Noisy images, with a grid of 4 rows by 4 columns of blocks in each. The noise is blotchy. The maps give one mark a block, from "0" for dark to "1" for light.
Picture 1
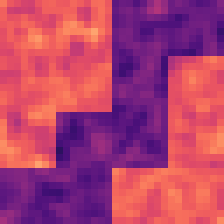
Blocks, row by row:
1100
1101
1001
0011
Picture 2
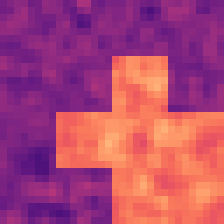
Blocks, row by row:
0000
0010
0111
0011
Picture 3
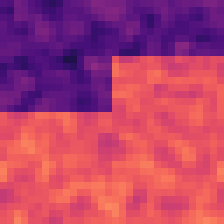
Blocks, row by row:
0000
0011
1111
1111
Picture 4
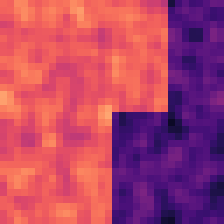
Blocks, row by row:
1110
1110
1100
1100
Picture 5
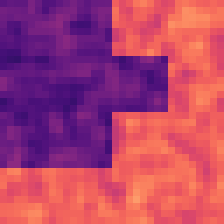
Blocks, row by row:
0011
0001
0011
1111
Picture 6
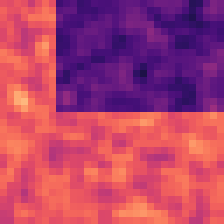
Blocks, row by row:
1000
1000
1111
1111
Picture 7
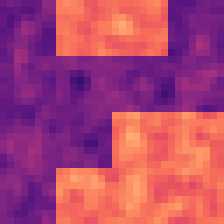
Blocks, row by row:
0110
0000
0011
0111
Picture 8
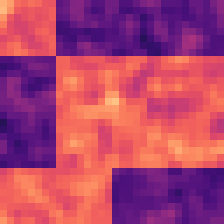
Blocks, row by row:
1000
0111
0111
1100
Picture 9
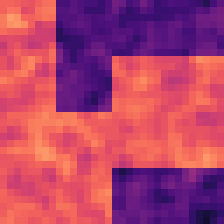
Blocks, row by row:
1000
1011
1111
1100
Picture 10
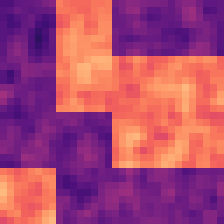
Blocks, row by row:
0100
0111
0011
1000
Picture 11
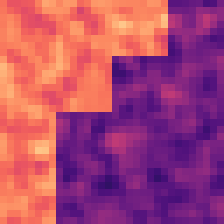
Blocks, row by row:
1110
1100
1000
1000
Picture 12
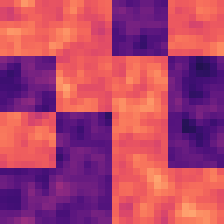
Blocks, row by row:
1101
0110
1010
0011
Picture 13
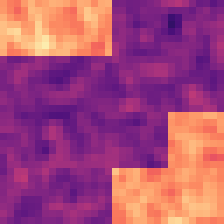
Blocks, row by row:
1100
0000
0001
0011
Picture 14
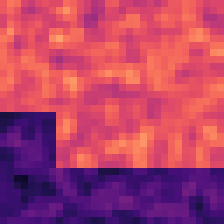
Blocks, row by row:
1111
1111
0111
0000
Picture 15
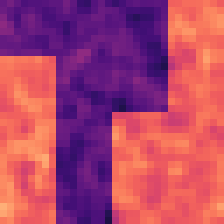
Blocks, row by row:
0001
1001
1011
1011
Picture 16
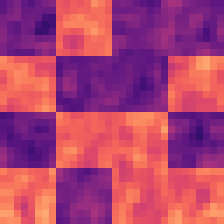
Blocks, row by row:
0100
1001
0110
1011
